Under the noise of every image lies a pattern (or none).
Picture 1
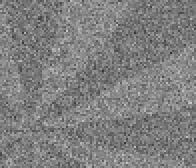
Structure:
spokes from one point
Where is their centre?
bottom left
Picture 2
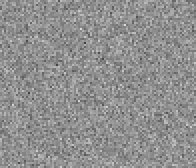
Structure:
only noise
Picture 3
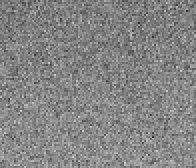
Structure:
a smooth slope
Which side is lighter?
bottom
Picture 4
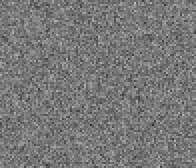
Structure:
only noise
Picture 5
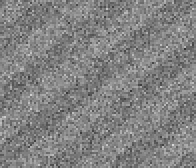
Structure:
diagonal stripes
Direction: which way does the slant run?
bottom left to top right
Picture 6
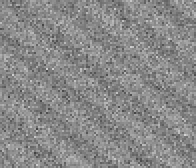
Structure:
diagonal stripes
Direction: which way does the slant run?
top left to bottom right
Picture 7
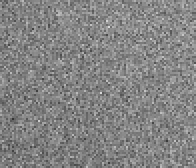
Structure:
a smooth slope
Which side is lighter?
top right
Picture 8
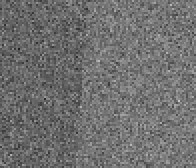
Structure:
a sharp edge
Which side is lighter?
right
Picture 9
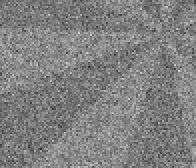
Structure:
spokes from one point
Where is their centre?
top right
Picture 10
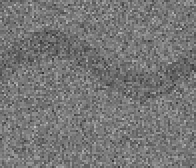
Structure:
a wavy band
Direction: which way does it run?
left to right
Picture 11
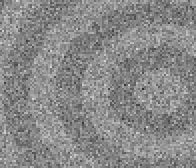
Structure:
rings round one point
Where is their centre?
middle right
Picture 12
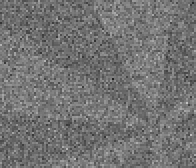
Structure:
spokes from one point
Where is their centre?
bottom right
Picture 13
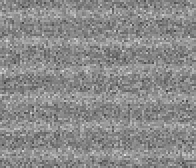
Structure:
horizontal stripes
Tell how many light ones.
6
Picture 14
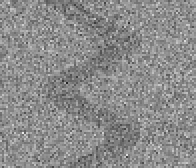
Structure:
a wavy band
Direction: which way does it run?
top to bottom
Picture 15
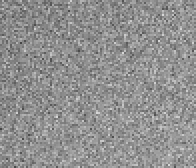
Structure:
a smooth slope
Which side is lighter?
bottom right
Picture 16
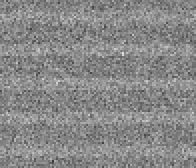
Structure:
horizontal stripes
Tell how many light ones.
5
